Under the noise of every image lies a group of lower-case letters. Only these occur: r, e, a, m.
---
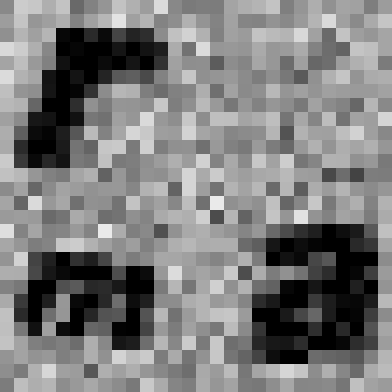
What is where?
top left: r; bottom left: m; bottom right: a
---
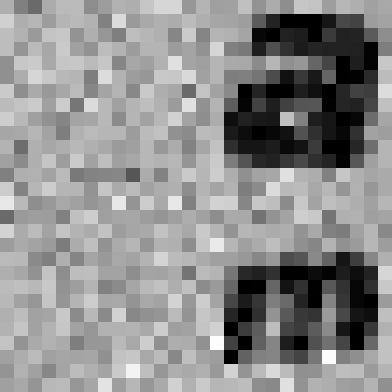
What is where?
top right: a; bottom right: m
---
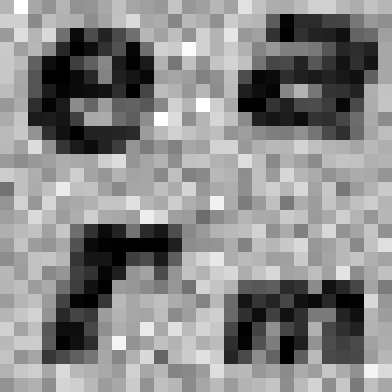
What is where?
top left: e; top right: a; bottom left: r; bottom right: m
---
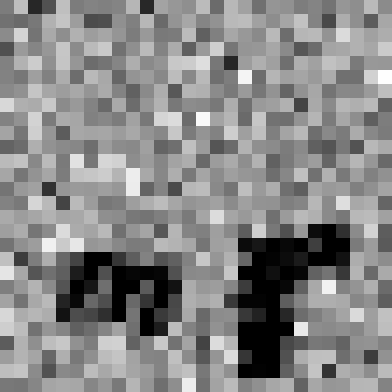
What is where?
bottom left: m; bottom right: r
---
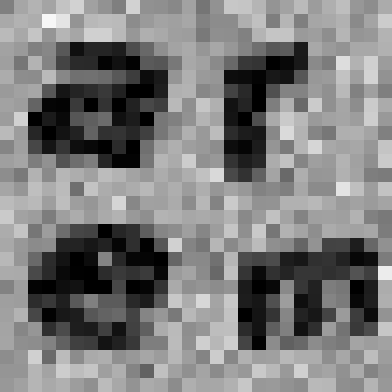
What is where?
top left: a; top right: r; bottom left: e; bottom right: m
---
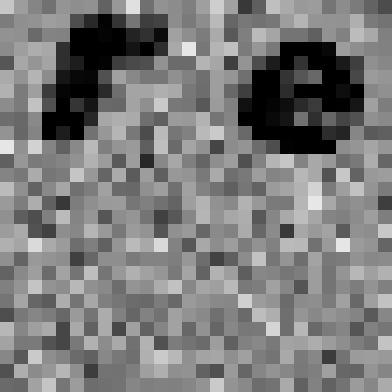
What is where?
top left: r; top right: e
